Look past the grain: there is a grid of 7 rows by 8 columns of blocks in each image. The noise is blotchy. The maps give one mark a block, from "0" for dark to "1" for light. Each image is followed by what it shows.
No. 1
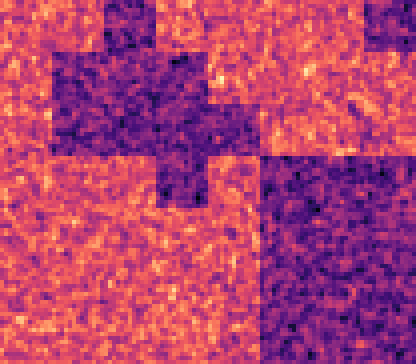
1 1 0 1 1 1 1 0
1 0 0 0 1 1 1 1
1 0 0 0 0 1 1 1
1 1 1 0 1 0 0 0
1 1 1 1 1 0 0 0
1 1 1 1 1 0 0 0
1 1 1 1 1 0 0 0
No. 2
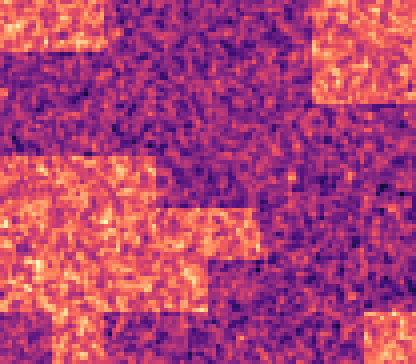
1 1 0 0 0 0 1 1
0 0 0 0 0 0 1 1
0 0 0 0 0 0 0 0
1 1 1 0 0 0 0 0
1 1 1 1 1 0 0 0
1 1 1 1 0 0 0 0
0 1 0 0 0 0 0 1
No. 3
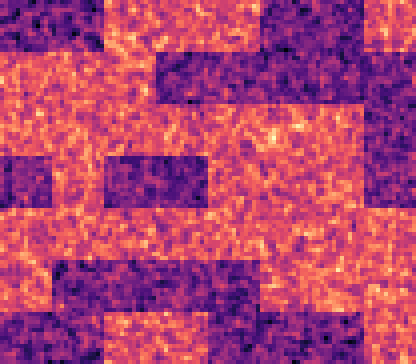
0 0 1 1 1 0 0 1
1 1 1 0 0 0 0 0
1 1 1 1 1 1 1 0
0 1 0 0 1 1 1 0
1 1 1 1 1 1 1 1
1 0 0 0 0 1 1 1
0 0 1 1 0 0 0 1
